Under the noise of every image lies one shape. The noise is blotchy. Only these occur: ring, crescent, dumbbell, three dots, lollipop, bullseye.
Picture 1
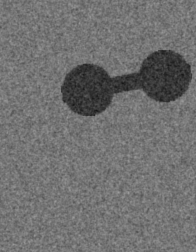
dumbbell
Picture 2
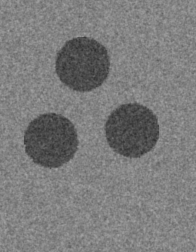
three dots
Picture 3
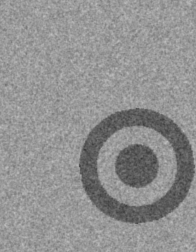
bullseye
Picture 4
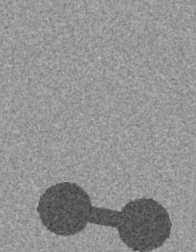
dumbbell
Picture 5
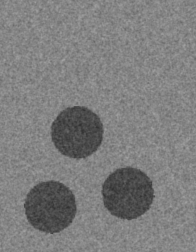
three dots
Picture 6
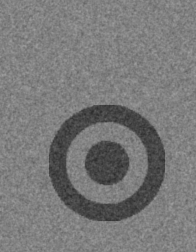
bullseye
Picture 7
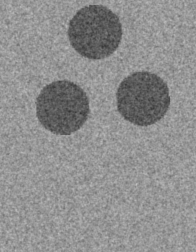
three dots
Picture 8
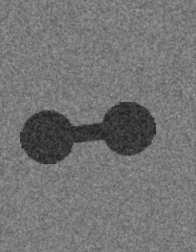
dumbbell
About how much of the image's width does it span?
two thirds
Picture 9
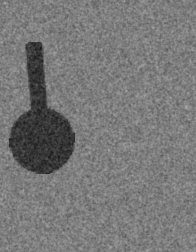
lollipop
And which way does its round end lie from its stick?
down
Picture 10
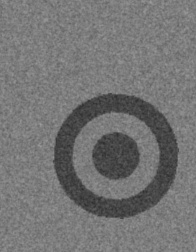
bullseye
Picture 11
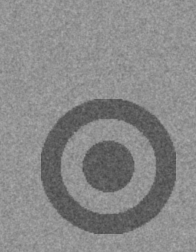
bullseye
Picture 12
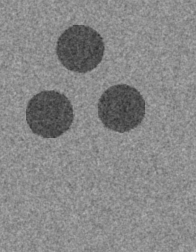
three dots
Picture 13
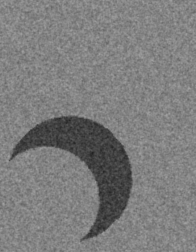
crescent
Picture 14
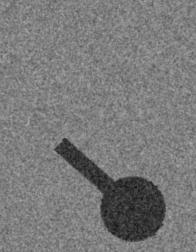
lollipop
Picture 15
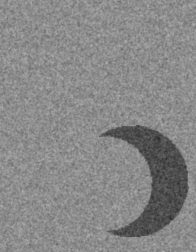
crescent
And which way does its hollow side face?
left
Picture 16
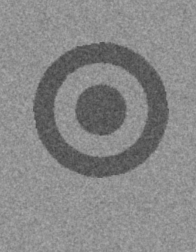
bullseye
